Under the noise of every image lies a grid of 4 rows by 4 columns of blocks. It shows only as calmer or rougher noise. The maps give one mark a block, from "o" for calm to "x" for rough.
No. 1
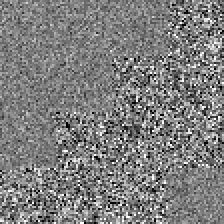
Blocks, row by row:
ooox
ooxx
oxxx
xxxo
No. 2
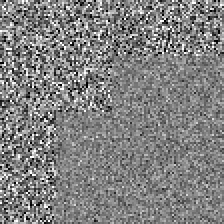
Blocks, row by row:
xxxx
xxoo
xooo
xooo
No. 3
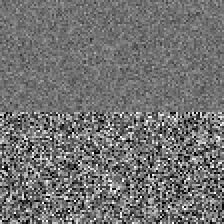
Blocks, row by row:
oooo
oooo
xxxx
xxxx
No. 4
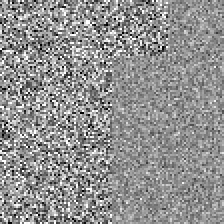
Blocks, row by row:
xxxo
xxoo
xxoo
xxoo
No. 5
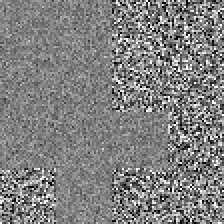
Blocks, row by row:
ooxx
ooxx
ooox
xoxx
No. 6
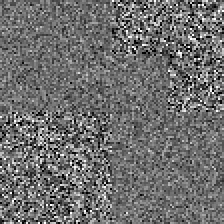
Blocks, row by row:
ooxx
ooox
xxoo
xxoo
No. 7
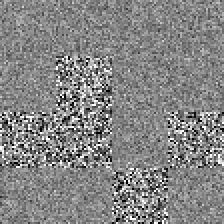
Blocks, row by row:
oooo
oxoo
xxox
ooxo
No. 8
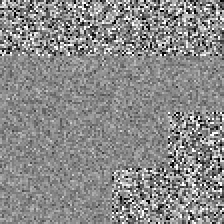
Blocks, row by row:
xxxx
oooo
ooox
ooxx
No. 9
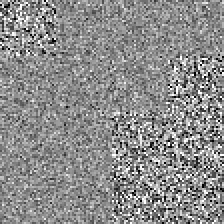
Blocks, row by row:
xooo
ooox
ooxx
ooxx
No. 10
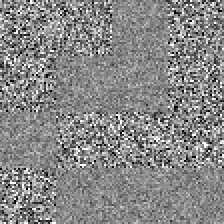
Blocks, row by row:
xxox
xoox
oxxx
xooo
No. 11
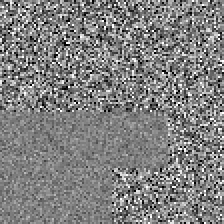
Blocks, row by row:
xxxx
xxxx
ooox
ooxx
